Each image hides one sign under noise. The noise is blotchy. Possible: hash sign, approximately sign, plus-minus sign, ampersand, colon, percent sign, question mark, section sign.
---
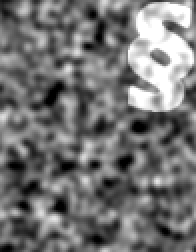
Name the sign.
section sign
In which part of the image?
top right
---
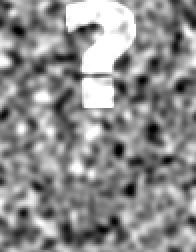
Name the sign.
question mark
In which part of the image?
top middle
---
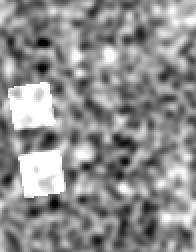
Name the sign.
colon
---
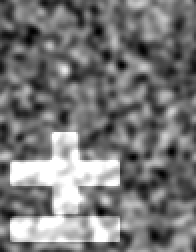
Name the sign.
plus-minus sign
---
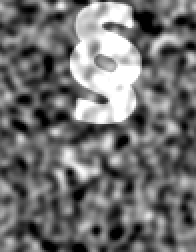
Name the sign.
section sign
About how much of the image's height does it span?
half
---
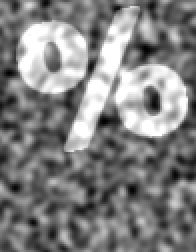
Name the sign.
percent sign
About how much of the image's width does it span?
nearly all
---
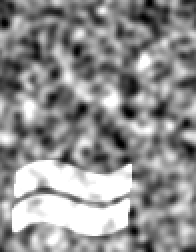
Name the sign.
approximately sign
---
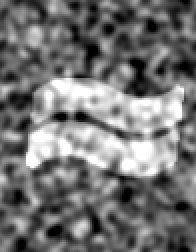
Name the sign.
approximately sign
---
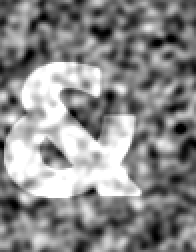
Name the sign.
ampersand
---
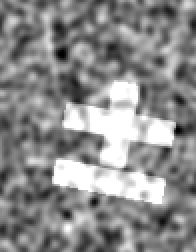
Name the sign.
plus-minus sign
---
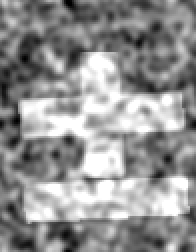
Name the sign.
plus-minus sign
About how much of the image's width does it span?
nearly all
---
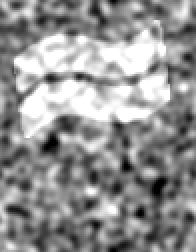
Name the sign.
approximately sign
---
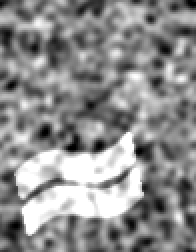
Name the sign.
approximately sign
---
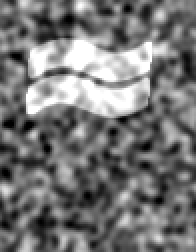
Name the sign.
approximately sign
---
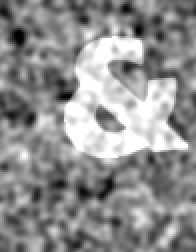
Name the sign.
ampersand
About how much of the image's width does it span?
two thirds
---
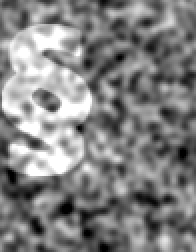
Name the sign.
section sign
